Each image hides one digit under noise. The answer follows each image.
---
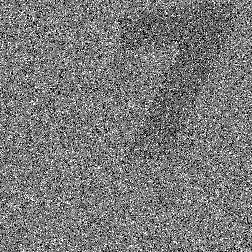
dark 7
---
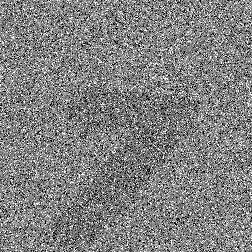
dark 7
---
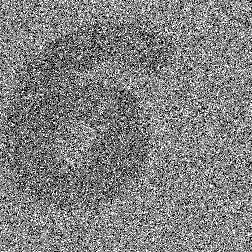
dark 6
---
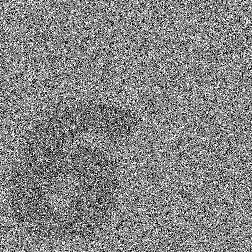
dark 6
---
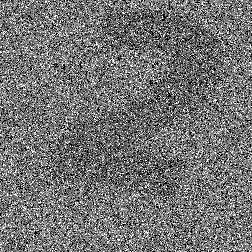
dark 2
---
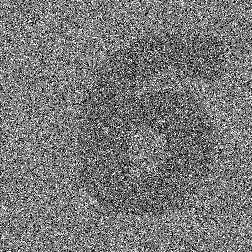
dark 6
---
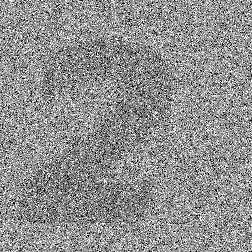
dark 2
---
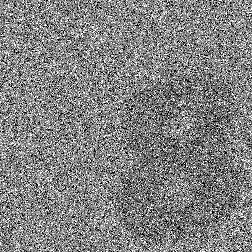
dark 8
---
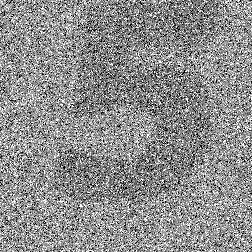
dark 5
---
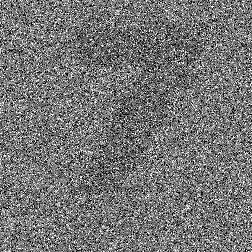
dark 7
